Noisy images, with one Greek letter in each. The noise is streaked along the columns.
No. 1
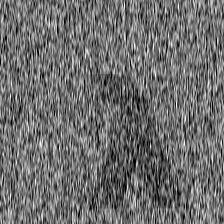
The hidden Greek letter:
lambda
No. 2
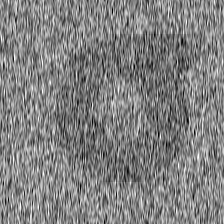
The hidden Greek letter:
sigma
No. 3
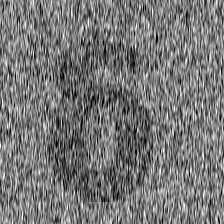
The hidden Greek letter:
delta
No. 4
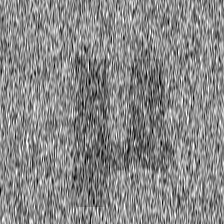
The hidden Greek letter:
mu
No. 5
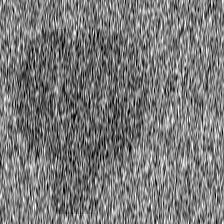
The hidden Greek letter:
phi
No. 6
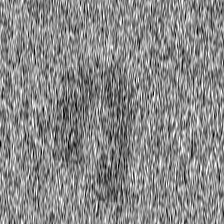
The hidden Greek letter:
eta
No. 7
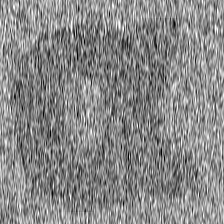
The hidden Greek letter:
alpha
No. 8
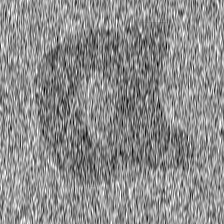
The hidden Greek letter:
alpha
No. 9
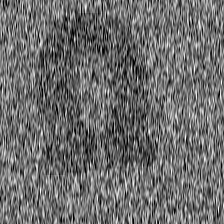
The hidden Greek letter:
omega
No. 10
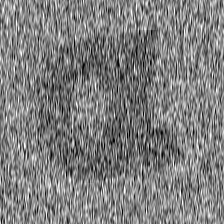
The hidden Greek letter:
alpha
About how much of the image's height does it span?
two thirds
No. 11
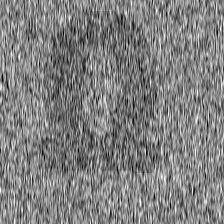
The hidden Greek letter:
omega
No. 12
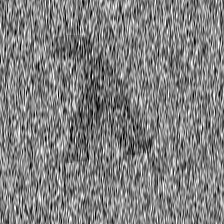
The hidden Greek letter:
lambda
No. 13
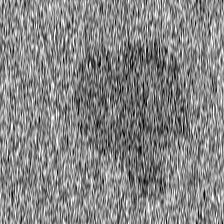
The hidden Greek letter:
phi
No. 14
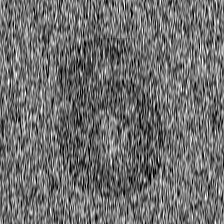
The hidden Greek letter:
delta
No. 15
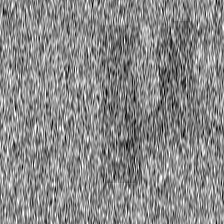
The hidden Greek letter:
mu
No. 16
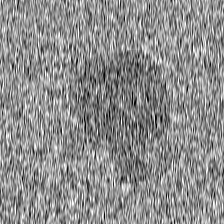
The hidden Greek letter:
phi
